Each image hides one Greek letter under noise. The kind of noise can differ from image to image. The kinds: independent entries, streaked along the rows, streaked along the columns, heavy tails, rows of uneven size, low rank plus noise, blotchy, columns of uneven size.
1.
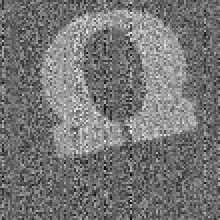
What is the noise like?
columns of uneven size
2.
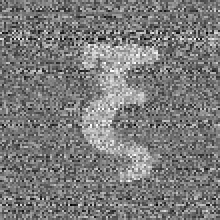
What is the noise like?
rows of uneven size
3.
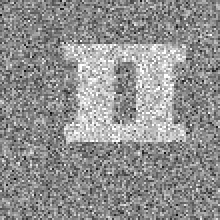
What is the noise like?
independent entries
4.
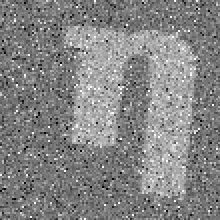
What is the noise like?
heavy tails
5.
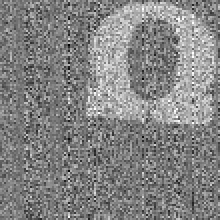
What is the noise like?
columns of uneven size
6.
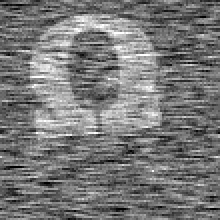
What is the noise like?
streaked along the rows
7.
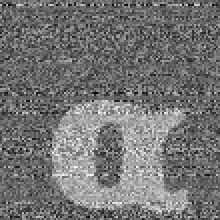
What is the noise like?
rows of uneven size
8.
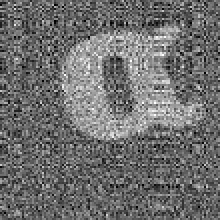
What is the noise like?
low rank plus noise
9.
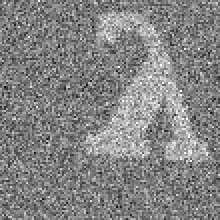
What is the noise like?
independent entries
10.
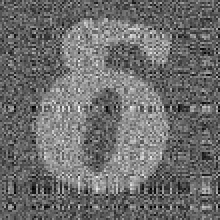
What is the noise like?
low rank plus noise
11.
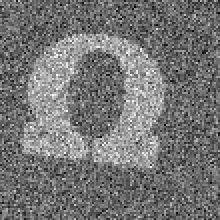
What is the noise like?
independent entries
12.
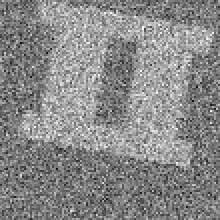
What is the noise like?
independent entries
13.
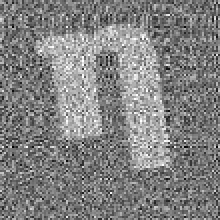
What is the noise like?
low rank plus noise
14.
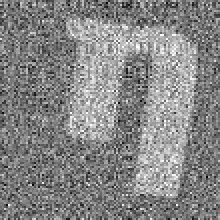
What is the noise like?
low rank plus noise
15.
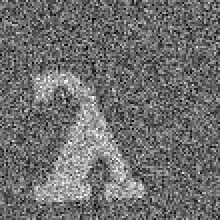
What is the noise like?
independent entries
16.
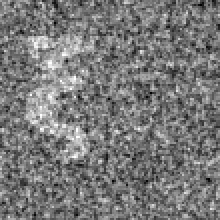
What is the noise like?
blotchy
